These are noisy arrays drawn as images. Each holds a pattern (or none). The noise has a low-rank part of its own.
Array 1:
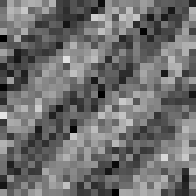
diagonal stripes
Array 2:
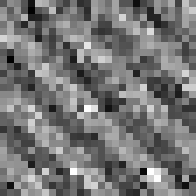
diagonal stripes
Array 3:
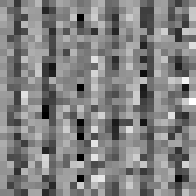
vertical stripes
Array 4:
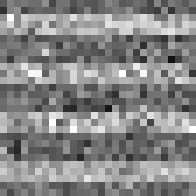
horizontal stripes
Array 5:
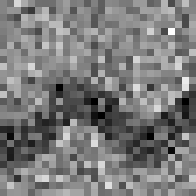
a wavy band
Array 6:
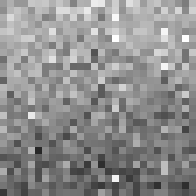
a smooth slope
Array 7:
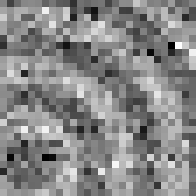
rings round one point
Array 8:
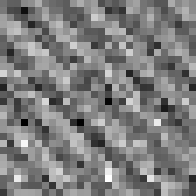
diagonal stripes
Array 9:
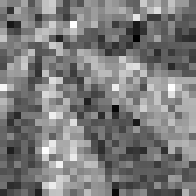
spokes from one point
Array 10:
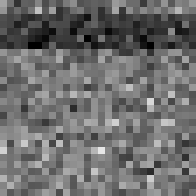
one horizontal stripe
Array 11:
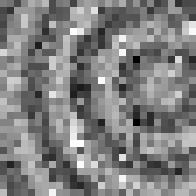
rings round one point
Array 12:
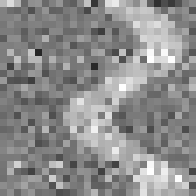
a wavy band
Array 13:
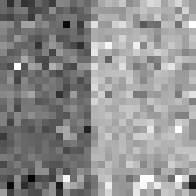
a sharp edge
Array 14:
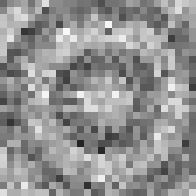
rings round one point
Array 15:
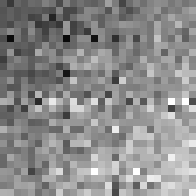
a smooth slope
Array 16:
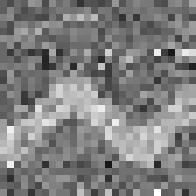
a wavy band
